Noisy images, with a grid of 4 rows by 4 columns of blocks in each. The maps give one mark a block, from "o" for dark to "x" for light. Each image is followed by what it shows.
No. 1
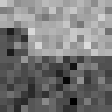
xxxx
oxxx
oooo
oooo
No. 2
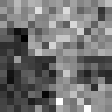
xxxx
oxxx
ooxo
ooxx
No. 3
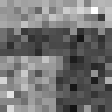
xxxx
oooo
xxoo
xxoo
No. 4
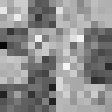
xoxx
oxxo
xoxo
ooxx
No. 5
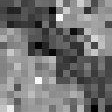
ooxx
xoox
xxoo
xxxo
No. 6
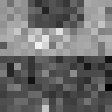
xoox
xxxx
oooo
oooo
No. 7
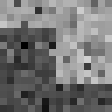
xxxx
ooxx
ooxx
oooo
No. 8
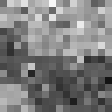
xxxx
oxxx
oooo
xooo
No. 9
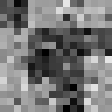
oxxx
xooo
xoox
xxox
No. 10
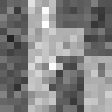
oxoo
oxxo
oxox
oxox
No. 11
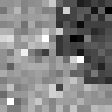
xxoo
xxoo
xxxo
xxxx
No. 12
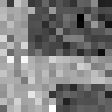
xooo
xooo
xxxx
xxoo
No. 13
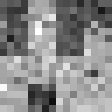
oxoo
oxox
xxxx
xoxx
